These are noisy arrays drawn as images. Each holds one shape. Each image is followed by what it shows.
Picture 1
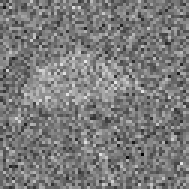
umbrella
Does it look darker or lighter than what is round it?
lighter
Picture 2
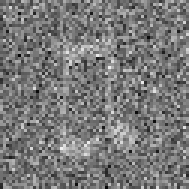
pair of musical notes
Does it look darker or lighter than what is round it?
lighter
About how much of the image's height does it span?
two thirds
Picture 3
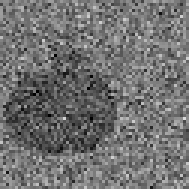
apple
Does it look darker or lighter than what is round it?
darker
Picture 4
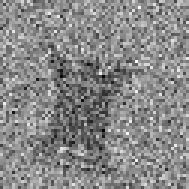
chess rook
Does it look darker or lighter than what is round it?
darker
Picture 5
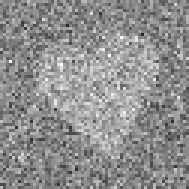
heart
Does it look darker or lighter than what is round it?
lighter
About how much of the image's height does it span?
two thirds
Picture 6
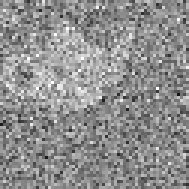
teapot
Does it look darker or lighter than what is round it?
lighter
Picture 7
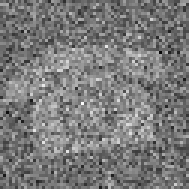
telephone
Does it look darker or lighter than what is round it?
lighter
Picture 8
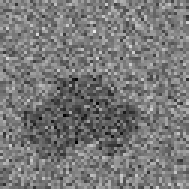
car
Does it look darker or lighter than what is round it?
darker
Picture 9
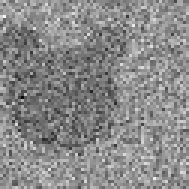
bear's head
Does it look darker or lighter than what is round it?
darker
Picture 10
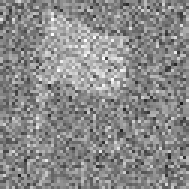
flag
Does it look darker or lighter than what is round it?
lighter
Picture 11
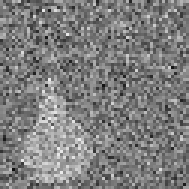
pear
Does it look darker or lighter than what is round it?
lighter
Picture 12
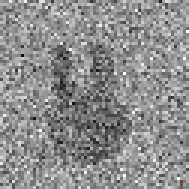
rabbit's head
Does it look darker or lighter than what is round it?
darker
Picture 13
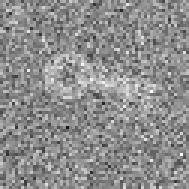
key
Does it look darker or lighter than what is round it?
lighter
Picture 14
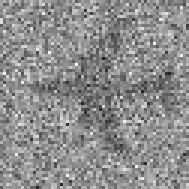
airplane
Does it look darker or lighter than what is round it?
darker
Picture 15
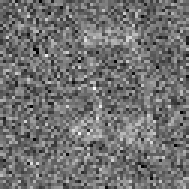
pair of musical notes
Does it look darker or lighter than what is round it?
lighter
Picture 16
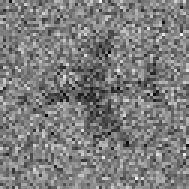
airplane
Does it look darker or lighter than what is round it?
darker
